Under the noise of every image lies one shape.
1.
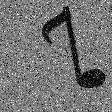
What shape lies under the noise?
musical note
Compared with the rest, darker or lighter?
darker
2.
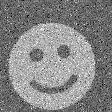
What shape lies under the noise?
smiling face
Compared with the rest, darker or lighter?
lighter
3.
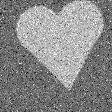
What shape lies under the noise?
heart
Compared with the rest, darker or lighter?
lighter
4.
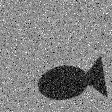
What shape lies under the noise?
fish
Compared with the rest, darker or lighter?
darker
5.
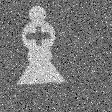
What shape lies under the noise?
chess bishop
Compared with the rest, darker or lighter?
lighter
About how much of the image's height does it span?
two thirds
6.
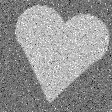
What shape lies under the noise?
heart
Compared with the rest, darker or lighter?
lighter
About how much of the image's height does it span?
nearly all
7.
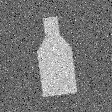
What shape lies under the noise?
bottle
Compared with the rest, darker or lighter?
lighter
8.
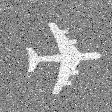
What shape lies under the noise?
airplane
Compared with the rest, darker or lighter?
lighter
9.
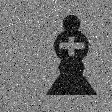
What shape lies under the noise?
chess bishop
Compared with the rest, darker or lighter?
darker
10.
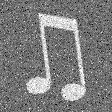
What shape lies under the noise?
pair of musical notes
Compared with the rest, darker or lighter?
lighter
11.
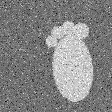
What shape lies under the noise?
footprint
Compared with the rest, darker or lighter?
lighter
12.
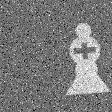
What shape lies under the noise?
chess bishop
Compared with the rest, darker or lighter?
lighter
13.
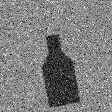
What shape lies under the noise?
bottle
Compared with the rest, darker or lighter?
darker
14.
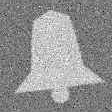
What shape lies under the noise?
bell
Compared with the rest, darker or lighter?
lighter
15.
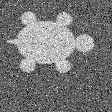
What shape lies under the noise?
turtle
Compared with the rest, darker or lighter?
lighter
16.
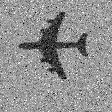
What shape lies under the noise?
airplane
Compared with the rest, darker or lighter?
darker
